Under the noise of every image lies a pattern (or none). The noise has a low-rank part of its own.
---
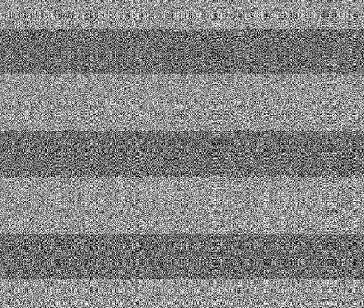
horizontal stripes
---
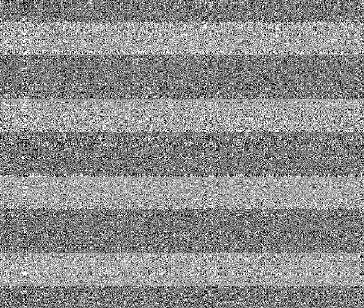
horizontal stripes
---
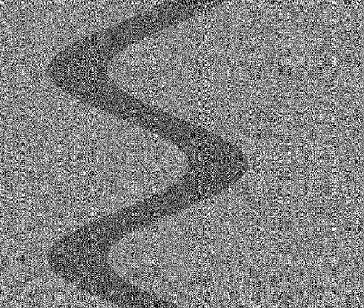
a wavy band
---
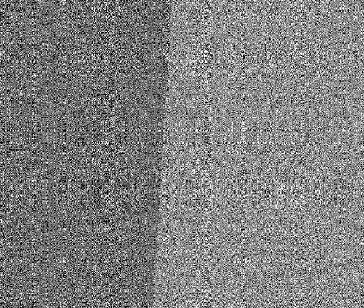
a sharp edge
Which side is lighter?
right
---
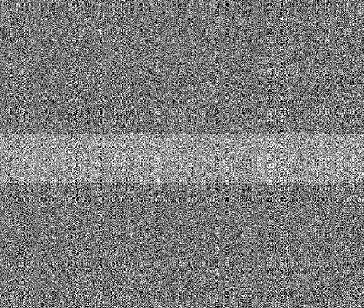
one horizontal stripe
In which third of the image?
middle
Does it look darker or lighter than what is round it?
lighter
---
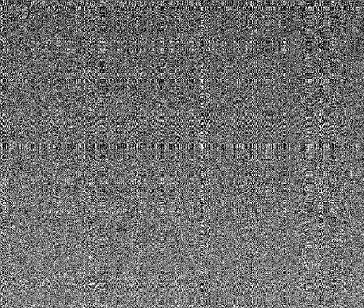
a smooth slope
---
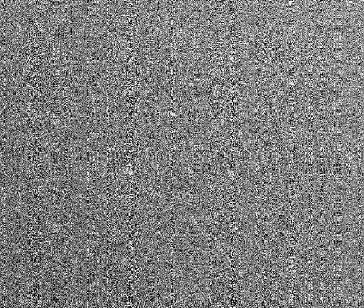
a smooth slope
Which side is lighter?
top right
